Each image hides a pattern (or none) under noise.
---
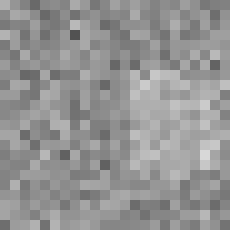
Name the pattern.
one block
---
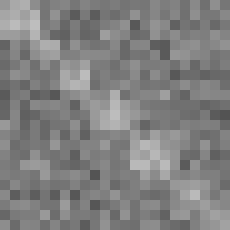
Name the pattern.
blocks along the diagonal
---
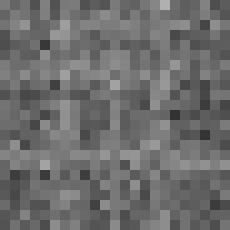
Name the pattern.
bands of rows crossing bands of columns
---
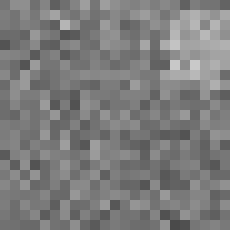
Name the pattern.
one block
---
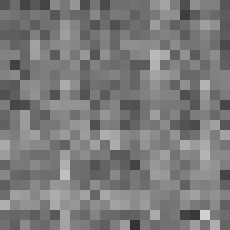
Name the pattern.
bands of rows crossing bands of columns
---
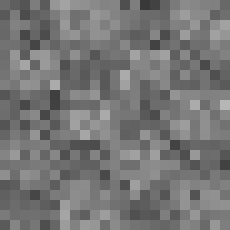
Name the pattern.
a checkerboard
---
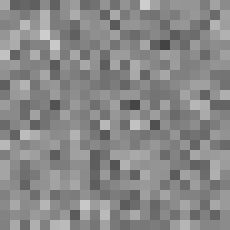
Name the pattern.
only noise
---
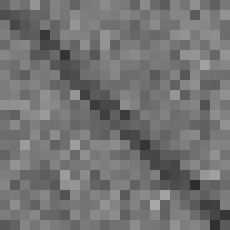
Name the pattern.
a diagonal band
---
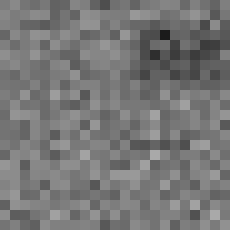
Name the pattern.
one block
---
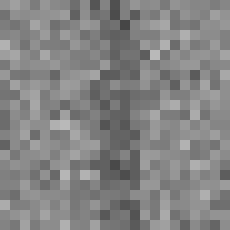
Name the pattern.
one band of columns
